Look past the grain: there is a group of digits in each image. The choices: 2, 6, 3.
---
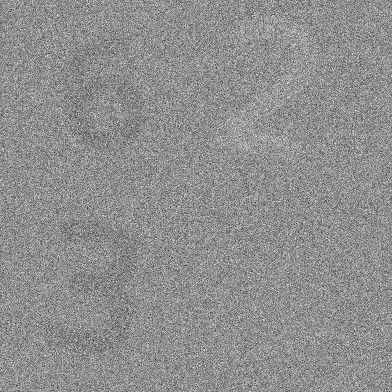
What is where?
top left: dark 6; top right: light 2; bottom left: dark 3
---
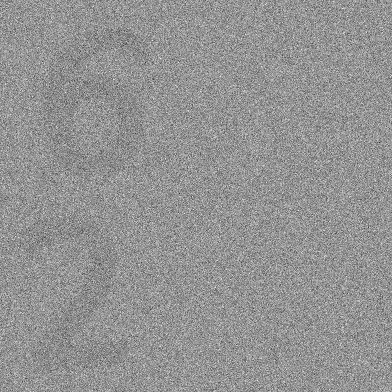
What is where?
top left: dark 6; bottom left: dark 2
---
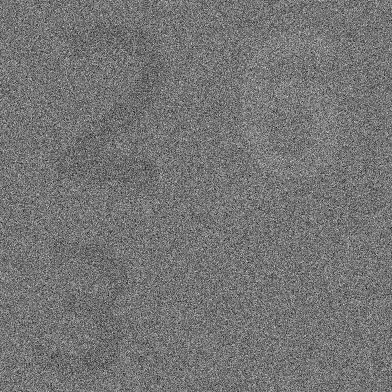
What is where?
top left: dark 2; top right: light 6; bottom left: dark 3
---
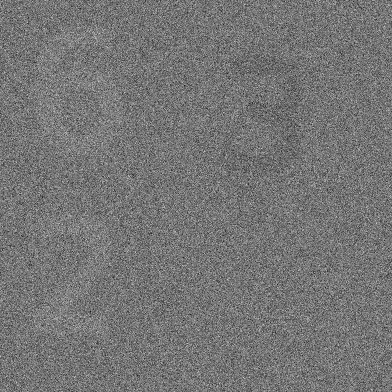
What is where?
top left: light 6; top right: dark 3; bottom left: light 2
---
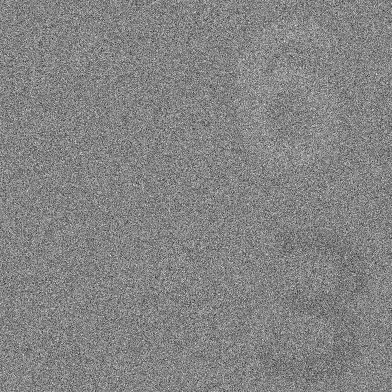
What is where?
top right: light 6; bottom right: dark 3
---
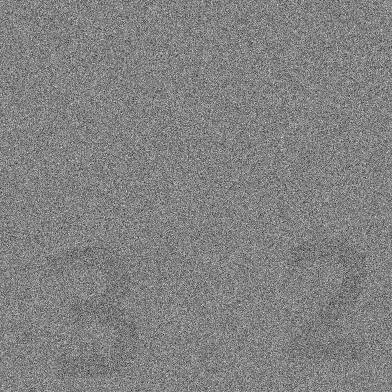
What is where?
bottom left: dark 3; bottom right: dark 2
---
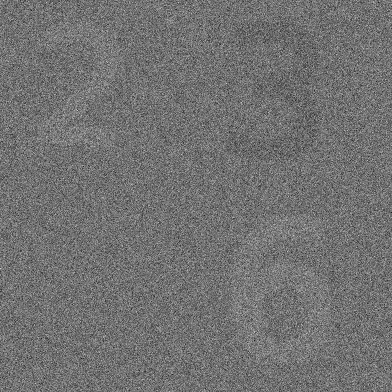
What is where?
top left: light 2; top right: dark 3; bottom right: light 6
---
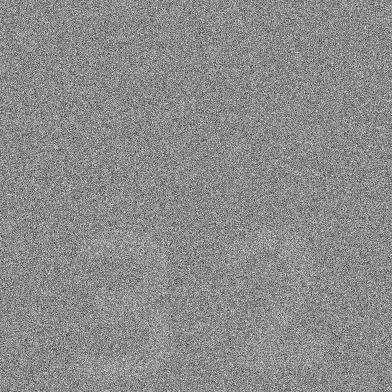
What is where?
bottom left: light 3; bottom right: light 2
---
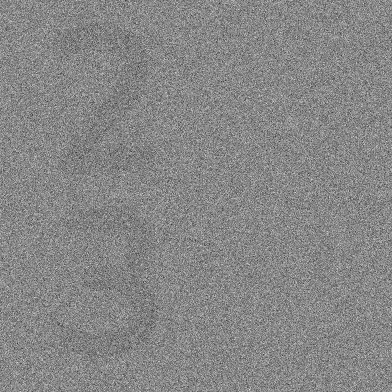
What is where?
top left: dark 2; bottom left: dark 3
